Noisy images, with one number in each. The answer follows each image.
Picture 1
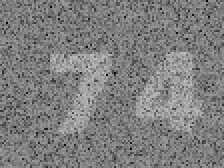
74
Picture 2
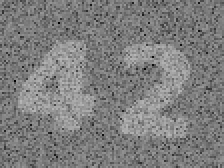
42
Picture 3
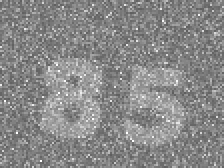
85
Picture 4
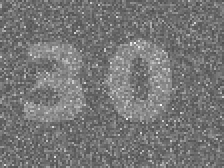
30
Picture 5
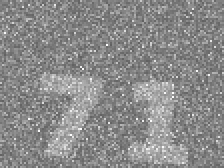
71
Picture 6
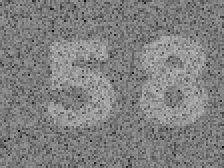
58
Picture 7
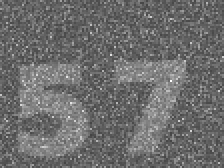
57
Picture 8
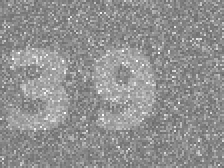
39
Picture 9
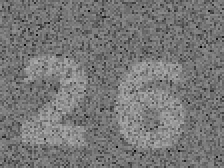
26
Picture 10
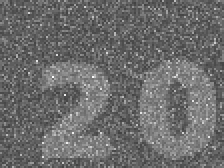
20
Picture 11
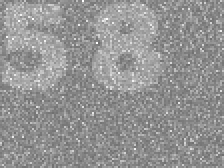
58
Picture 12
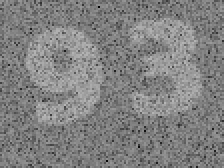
93
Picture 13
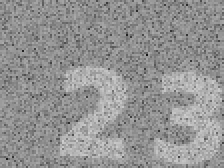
23
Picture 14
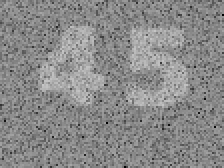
45
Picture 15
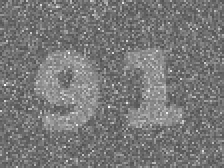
91
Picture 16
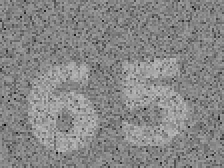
65
